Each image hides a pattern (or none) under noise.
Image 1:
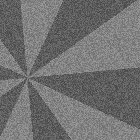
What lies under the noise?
spokes from one point
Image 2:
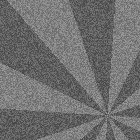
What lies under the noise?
spokes from one point
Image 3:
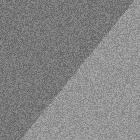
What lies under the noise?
a sharp edge
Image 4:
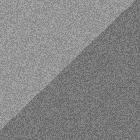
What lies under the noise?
a sharp edge
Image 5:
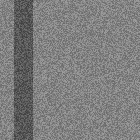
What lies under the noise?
one vertical stripe
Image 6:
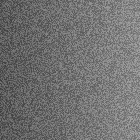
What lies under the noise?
a smooth slope
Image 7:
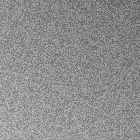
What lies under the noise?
a smooth slope
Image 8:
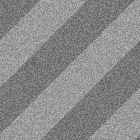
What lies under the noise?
diagonal stripes
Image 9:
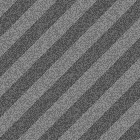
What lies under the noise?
diagonal stripes
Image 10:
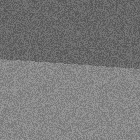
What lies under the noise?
a sharp edge
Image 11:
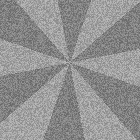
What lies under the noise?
spokes from one point
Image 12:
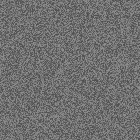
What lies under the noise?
only noise
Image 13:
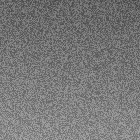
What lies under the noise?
a smooth slope
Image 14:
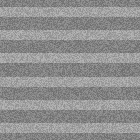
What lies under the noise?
horizontal stripes
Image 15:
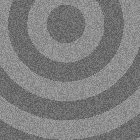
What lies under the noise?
rings round one point
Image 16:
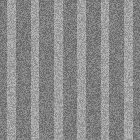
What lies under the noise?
vertical stripes
